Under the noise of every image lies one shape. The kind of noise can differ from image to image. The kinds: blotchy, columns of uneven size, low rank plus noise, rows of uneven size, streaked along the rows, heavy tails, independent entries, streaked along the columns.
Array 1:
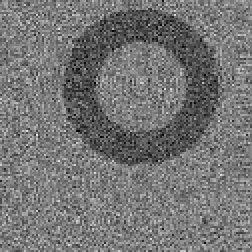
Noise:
low rank plus noise
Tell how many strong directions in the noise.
five to eight
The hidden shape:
ring
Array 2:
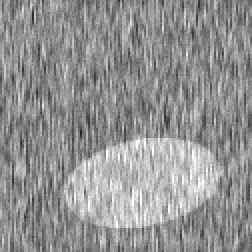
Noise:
streaked along the columns
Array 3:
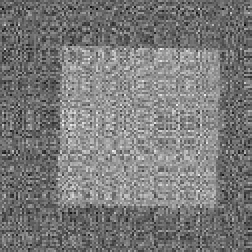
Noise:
low rank plus noise
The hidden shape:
square
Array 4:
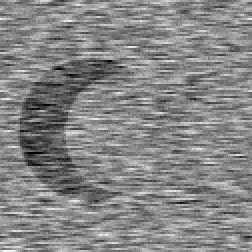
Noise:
streaked along the rows
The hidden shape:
crescent
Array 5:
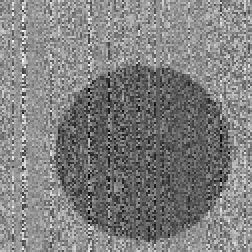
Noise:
columns of uneven size
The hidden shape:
disc
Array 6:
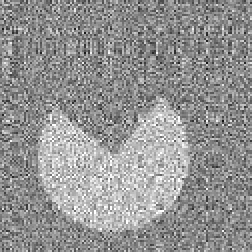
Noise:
low rank plus noise
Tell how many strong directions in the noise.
three or four
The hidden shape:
disc with a wedge cut out
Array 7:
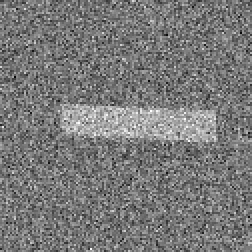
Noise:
independent entries
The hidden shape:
bar
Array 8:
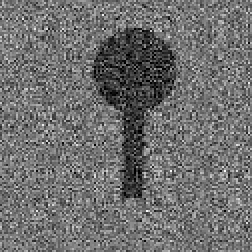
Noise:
low rank plus noise
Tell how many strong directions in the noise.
five to eight
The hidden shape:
lollipop
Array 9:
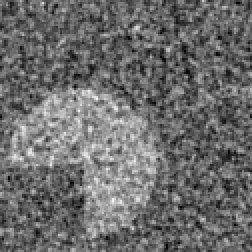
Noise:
blotchy
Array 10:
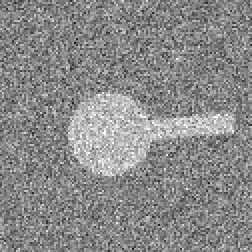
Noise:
independent entries
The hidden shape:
lollipop
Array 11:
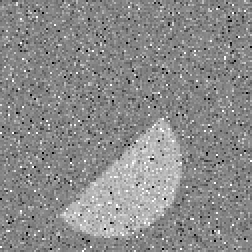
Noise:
heavy tails
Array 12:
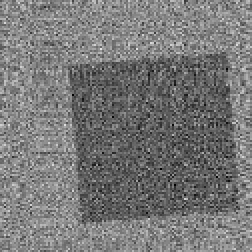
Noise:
low rank plus noise
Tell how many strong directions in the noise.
five to eight
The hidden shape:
square
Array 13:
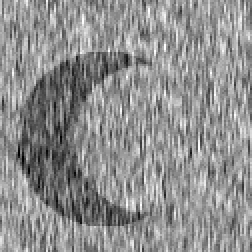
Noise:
streaked along the columns
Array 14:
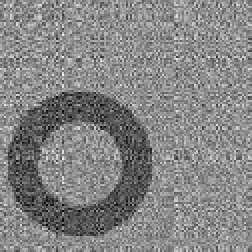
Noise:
low rank plus noise
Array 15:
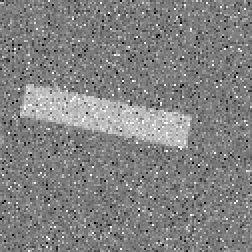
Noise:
heavy tails
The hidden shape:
bar
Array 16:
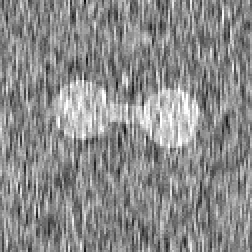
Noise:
streaked along the columns
